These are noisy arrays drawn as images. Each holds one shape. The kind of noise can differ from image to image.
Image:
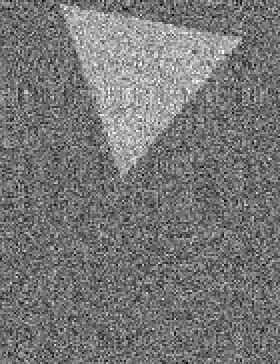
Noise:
low rank plus noise
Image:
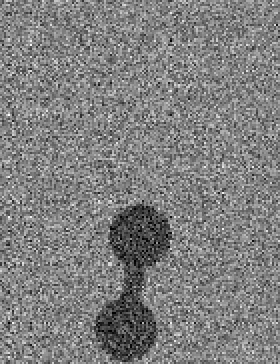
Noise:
low rank plus noise
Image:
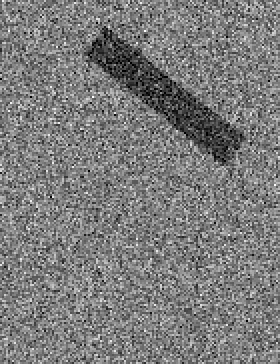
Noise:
independent entries
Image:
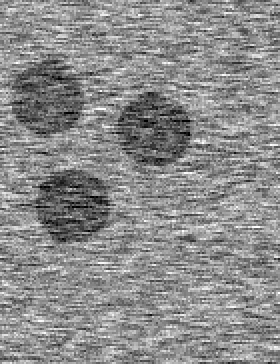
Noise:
streaked along the rows
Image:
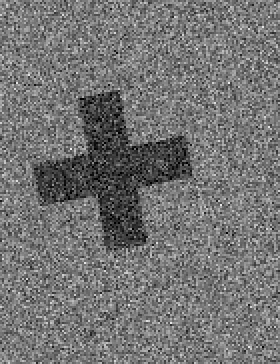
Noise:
independent entries
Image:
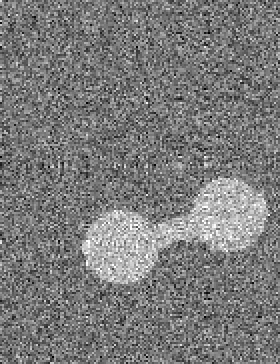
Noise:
low rank plus noise
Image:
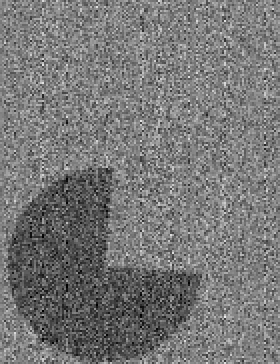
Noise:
columns of uneven size
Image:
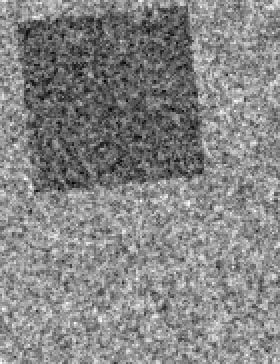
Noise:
blotchy
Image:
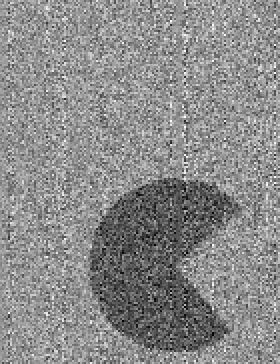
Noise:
columns of uneven size
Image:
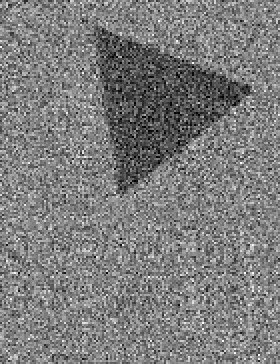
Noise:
low rank plus noise
